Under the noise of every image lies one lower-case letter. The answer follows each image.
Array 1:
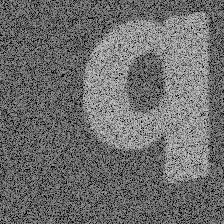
q
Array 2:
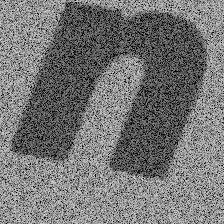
n
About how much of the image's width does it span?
nearly all
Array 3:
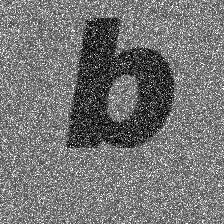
b
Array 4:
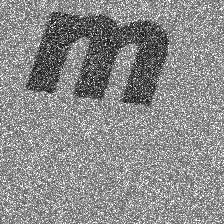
m
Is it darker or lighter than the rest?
darker
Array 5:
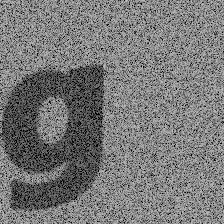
g
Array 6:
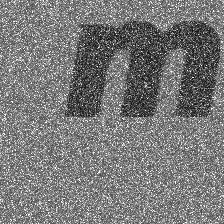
m
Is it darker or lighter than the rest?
darker
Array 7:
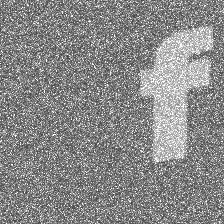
f
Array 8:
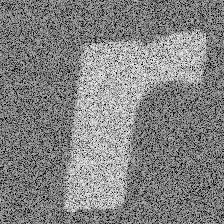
r
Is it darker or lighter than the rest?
lighter
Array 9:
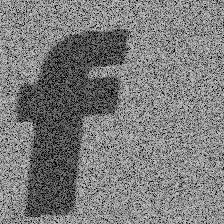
f
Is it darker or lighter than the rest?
darker
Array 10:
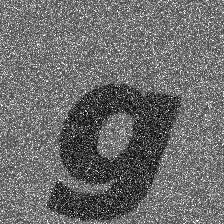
g
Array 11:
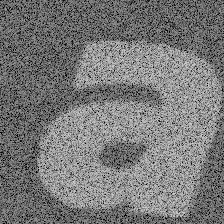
a
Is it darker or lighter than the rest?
lighter
